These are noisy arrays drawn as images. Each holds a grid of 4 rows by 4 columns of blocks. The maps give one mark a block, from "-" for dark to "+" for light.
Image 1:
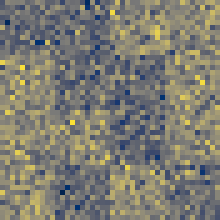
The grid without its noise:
--++
+--+
++-+
+-+-
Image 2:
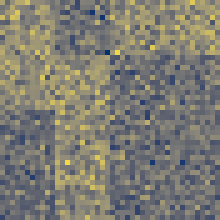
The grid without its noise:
+-++
++--
-+--
-+--
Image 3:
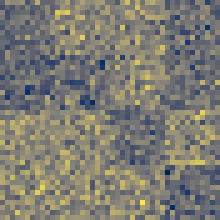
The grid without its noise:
-++-
--+-
++-+
+++-
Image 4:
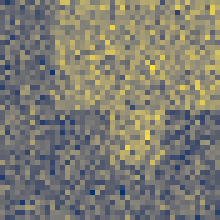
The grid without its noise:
-+++
-+++
--+-
----
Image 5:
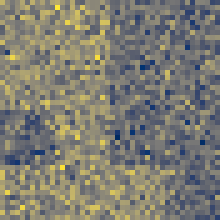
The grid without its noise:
++--
++--
-+--
+++-
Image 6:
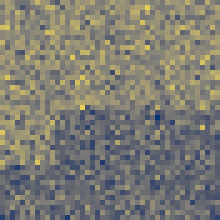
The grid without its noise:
++++
++++
+---
----
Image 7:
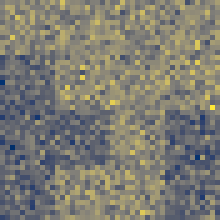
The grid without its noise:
++++
-+++
--+-
-++-
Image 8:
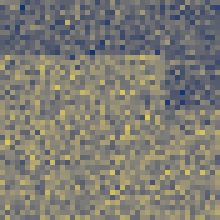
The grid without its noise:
----
+++-
++++
++++
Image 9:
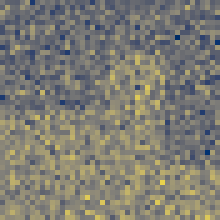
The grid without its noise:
----
--+-
+++-
++++
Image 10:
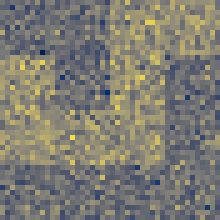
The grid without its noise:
--++
+-+-
+++-
----
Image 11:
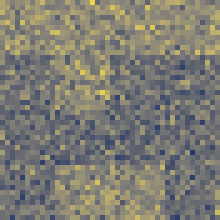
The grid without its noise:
++++
-+--
----
-++-
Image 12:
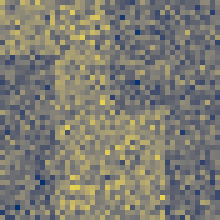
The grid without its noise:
++--
-+--
-++-
-++-
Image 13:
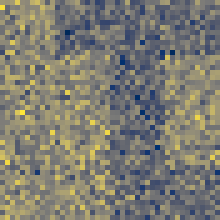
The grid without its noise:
+---
++-+
++-+
++--
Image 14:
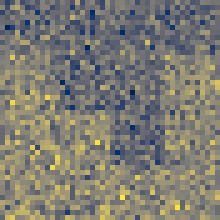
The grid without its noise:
----
+--+
++-+
++++
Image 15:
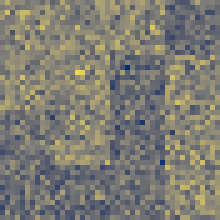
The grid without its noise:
+++-
++-+
-+-+
---+
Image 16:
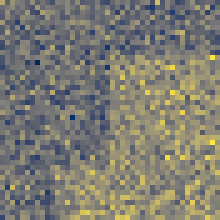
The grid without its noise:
----
--++
--++
-+++
